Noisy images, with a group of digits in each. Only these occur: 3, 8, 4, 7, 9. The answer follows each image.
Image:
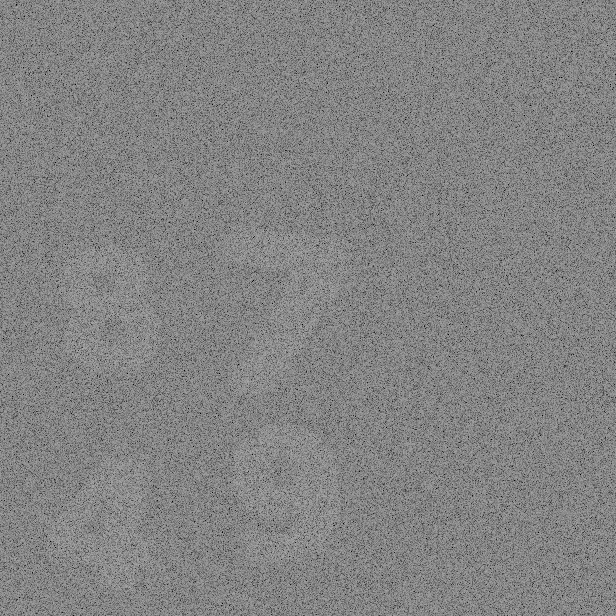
middle left: 8; centre: 7; bottom left: 4; bottom middle: 9
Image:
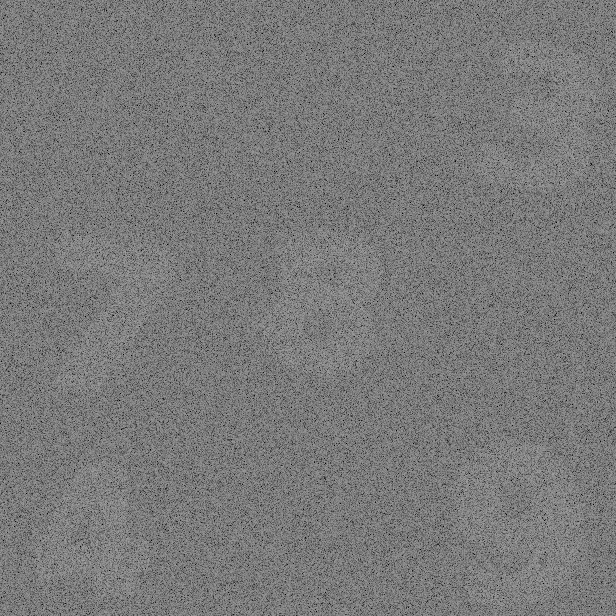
top right: 3; middle left: 7; centre: 8; bottom left: 4; bottom right: 9
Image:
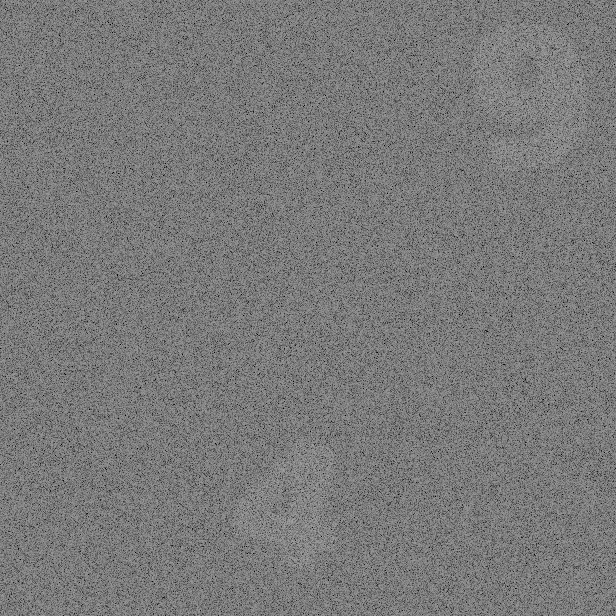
top right: 9; bottom middle: 4
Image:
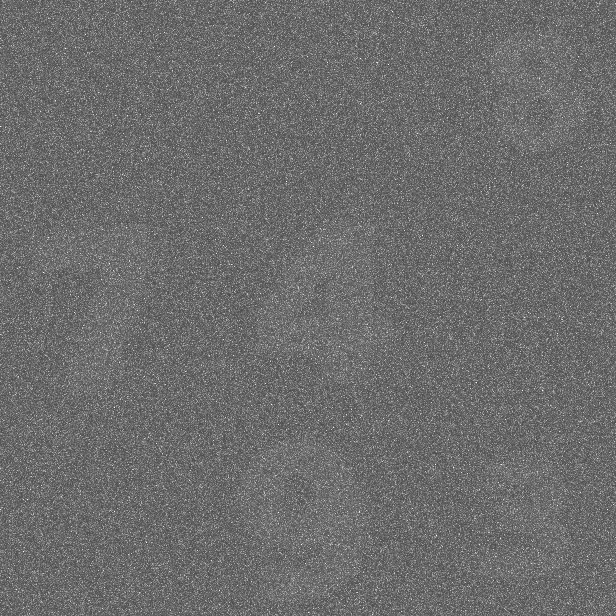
top right: 8; middle left: 7; centre: 4; bottom middle: 9; bottom right: 3
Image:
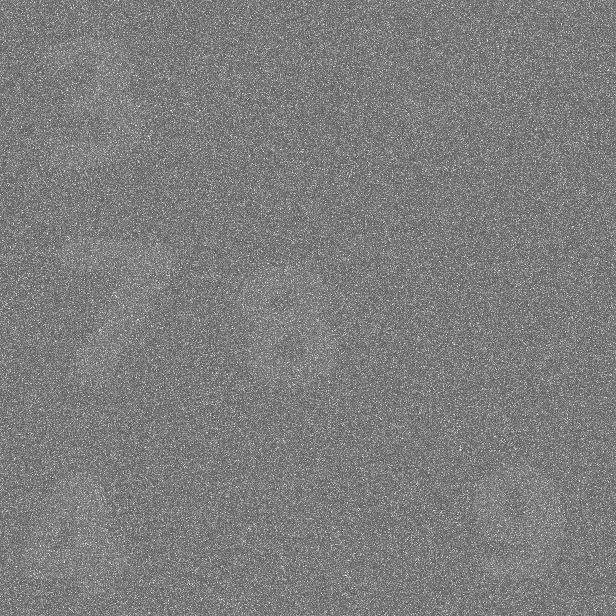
top left: 3; middle left: 7; centre: 8; bottom left: 4; bottom right: 9
